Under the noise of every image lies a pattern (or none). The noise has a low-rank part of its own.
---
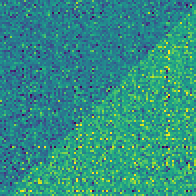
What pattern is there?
a sharp edge
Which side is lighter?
bottom right
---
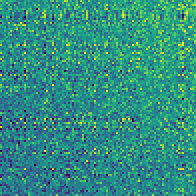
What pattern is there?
a smooth slope
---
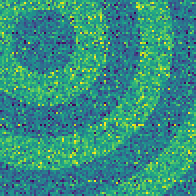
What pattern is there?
rings round one point
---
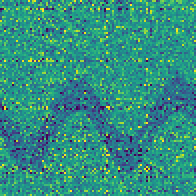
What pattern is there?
a wavy band
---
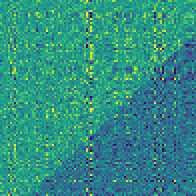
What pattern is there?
a sharp edge
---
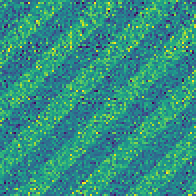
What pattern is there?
diagonal stripes
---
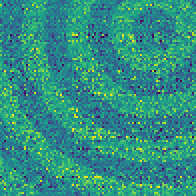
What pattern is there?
rings round one point
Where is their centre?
top right
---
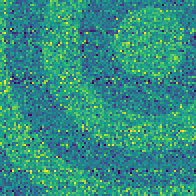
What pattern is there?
rings round one point
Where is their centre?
top right
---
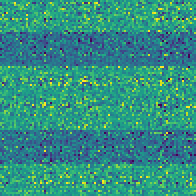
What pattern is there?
horizontal stripes
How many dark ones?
2
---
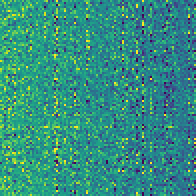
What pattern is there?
a smooth slope
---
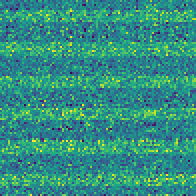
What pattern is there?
horizontal stripes
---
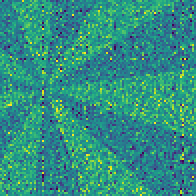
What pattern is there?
spokes from one point
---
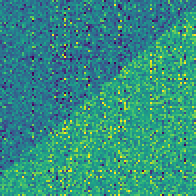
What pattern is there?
a sharp edge
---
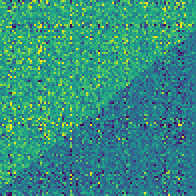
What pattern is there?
a sharp edge
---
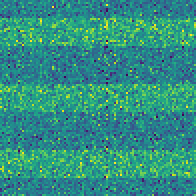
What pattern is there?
horizontal stripes
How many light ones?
3
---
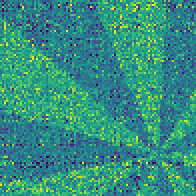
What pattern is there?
spokes from one point
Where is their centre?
bottom right
